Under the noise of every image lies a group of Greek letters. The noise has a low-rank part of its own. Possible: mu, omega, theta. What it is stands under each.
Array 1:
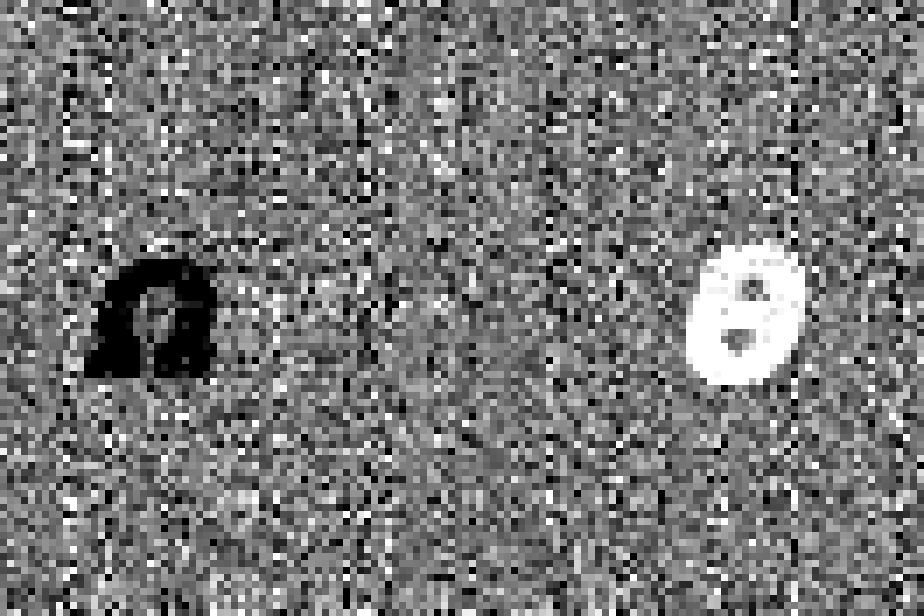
middle left: dark omega; middle right: light theta
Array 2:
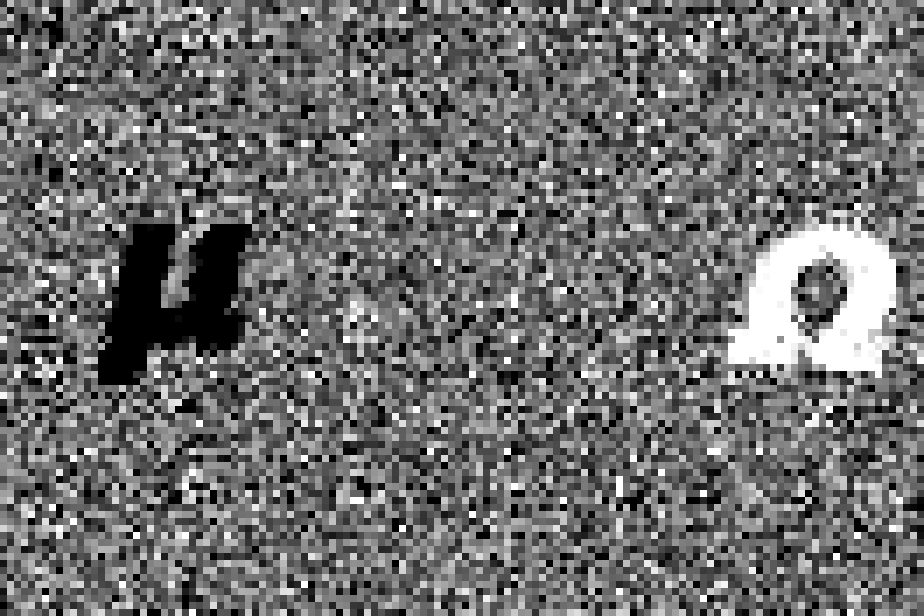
middle left: dark mu; middle right: light omega
